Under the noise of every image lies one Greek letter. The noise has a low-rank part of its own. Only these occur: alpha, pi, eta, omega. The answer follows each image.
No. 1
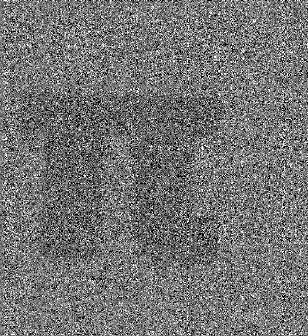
pi
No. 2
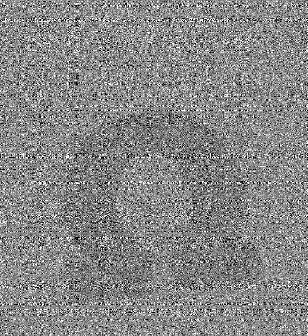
omega
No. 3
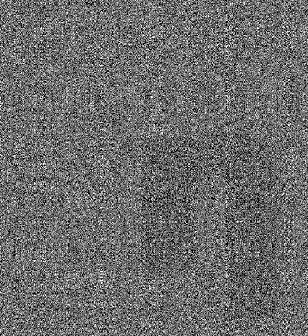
eta
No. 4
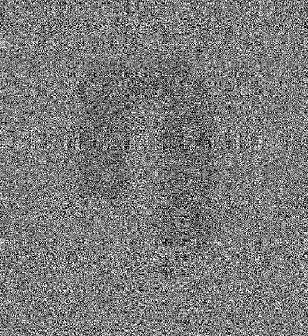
eta
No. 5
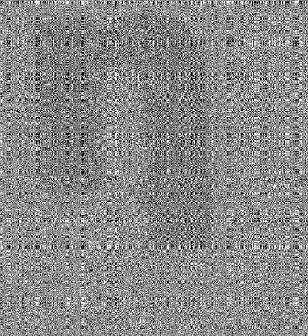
eta
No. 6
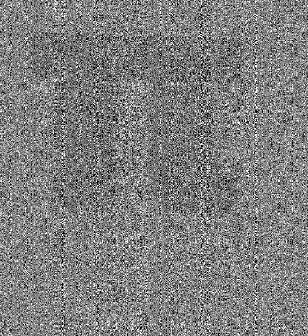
pi
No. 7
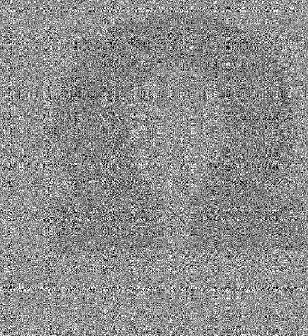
omega
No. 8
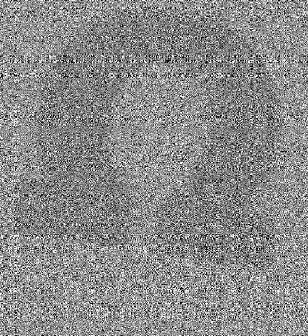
omega
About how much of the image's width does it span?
nearly all
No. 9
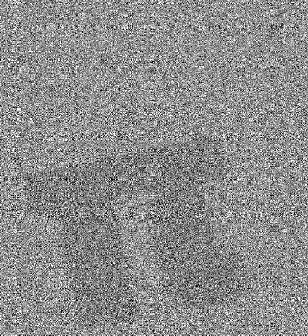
pi
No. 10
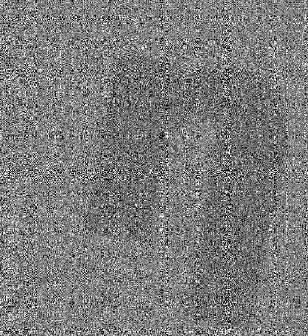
eta
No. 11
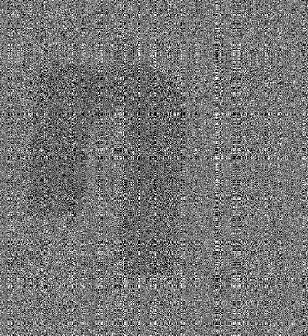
eta
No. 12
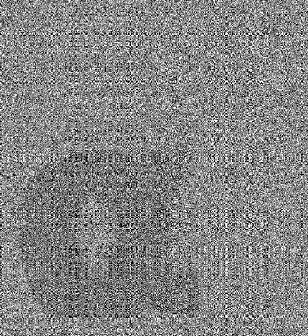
alpha
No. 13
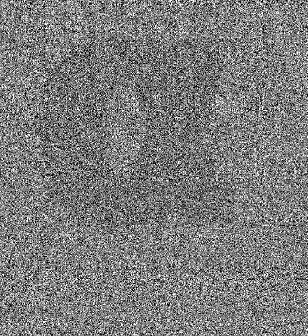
alpha
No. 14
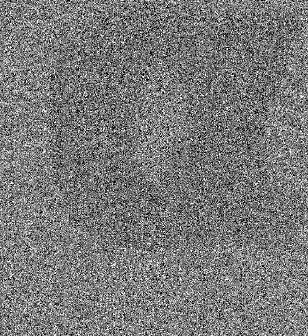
alpha
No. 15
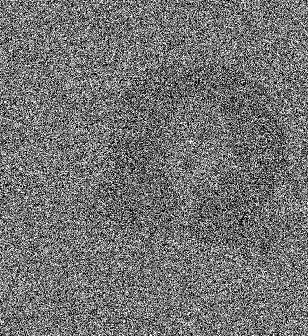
omega
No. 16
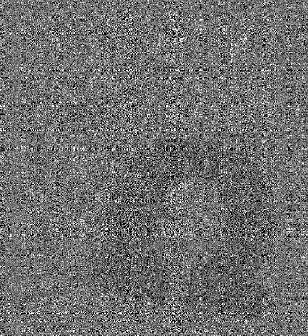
omega
